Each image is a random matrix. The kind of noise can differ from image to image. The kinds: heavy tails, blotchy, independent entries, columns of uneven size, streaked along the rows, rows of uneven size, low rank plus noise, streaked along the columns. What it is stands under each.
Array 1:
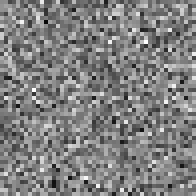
independent entries
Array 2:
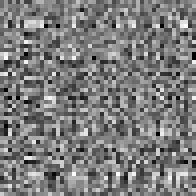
low rank plus noise
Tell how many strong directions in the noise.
three or four
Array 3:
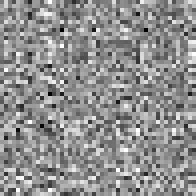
low rank plus noise
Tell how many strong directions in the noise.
two
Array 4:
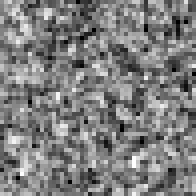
blotchy
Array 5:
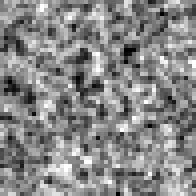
blotchy
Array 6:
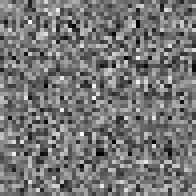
low rank plus noise
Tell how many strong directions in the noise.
five to eight
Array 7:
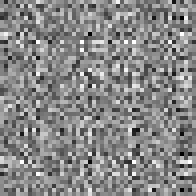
low rank plus noise
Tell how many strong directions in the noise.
two
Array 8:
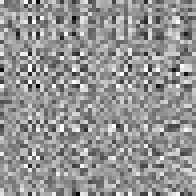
low rank plus noise
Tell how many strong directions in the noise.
one
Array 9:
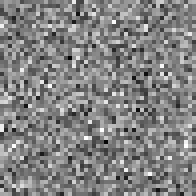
independent entries
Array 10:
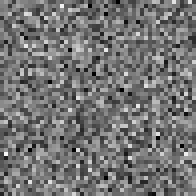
independent entries
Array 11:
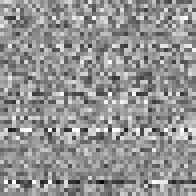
rows of uneven size
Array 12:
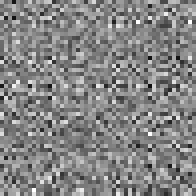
low rank plus noise
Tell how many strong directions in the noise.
two
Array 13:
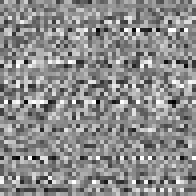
rows of uneven size
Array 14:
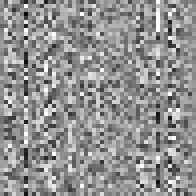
columns of uneven size
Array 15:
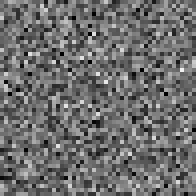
independent entries
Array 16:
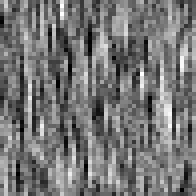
streaked along the columns
